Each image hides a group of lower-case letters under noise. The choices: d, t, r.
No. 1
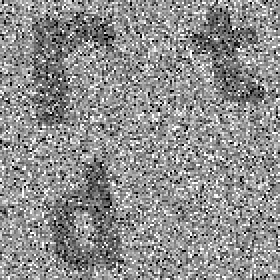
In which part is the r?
top left
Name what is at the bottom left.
d
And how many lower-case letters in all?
3
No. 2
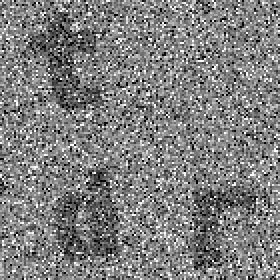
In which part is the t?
top left
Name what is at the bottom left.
d
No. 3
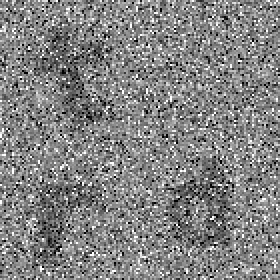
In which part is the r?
bottom left
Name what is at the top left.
t
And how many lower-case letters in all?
3
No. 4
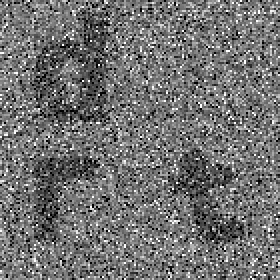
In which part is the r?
bottom left
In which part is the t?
bottom right
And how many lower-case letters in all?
3
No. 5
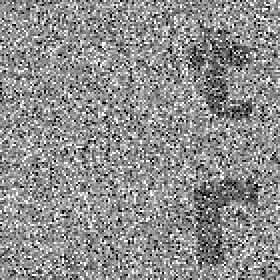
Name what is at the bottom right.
r
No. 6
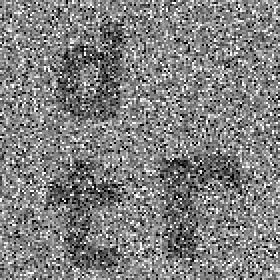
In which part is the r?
bottom right
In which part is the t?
bottom left
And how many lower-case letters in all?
3
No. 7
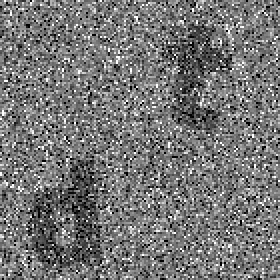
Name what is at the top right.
t
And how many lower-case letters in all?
2
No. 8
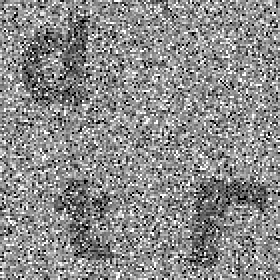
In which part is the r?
bottom right
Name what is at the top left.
d
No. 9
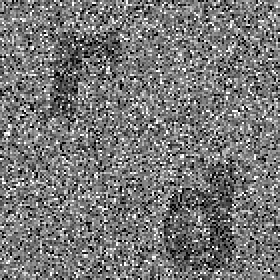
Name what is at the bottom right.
d
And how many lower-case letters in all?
2
